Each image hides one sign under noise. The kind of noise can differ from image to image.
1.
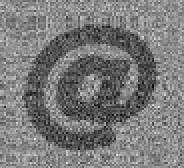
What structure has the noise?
low rank plus noise
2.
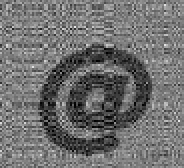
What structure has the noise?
low rank plus noise
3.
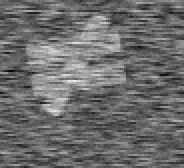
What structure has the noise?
streaked along the rows
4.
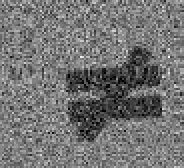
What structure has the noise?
low rank plus noise
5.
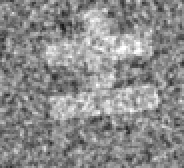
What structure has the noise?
blotchy
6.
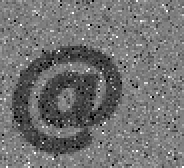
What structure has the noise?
heavy tails
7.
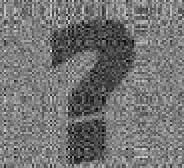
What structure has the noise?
low rank plus noise
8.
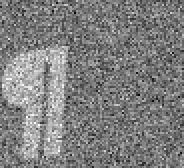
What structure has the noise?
independent entries
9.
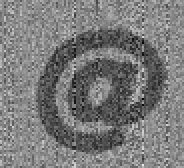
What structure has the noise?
columns of uneven size
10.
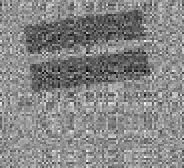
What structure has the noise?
low rank plus noise
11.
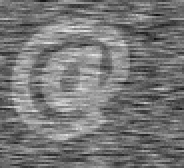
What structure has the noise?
streaked along the rows
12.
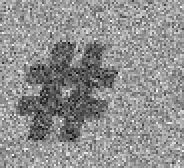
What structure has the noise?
independent entries
